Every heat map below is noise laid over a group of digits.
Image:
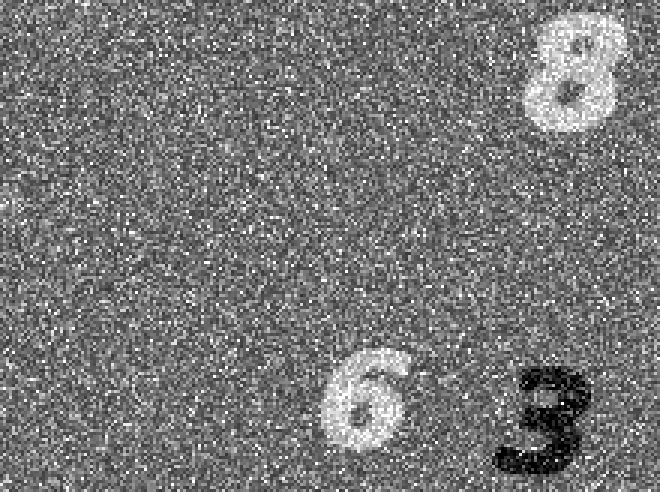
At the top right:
8
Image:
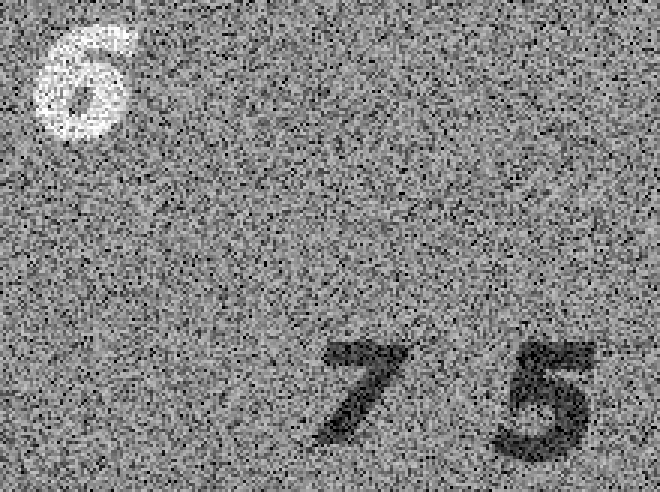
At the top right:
nothing
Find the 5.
bottom right
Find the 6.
top left
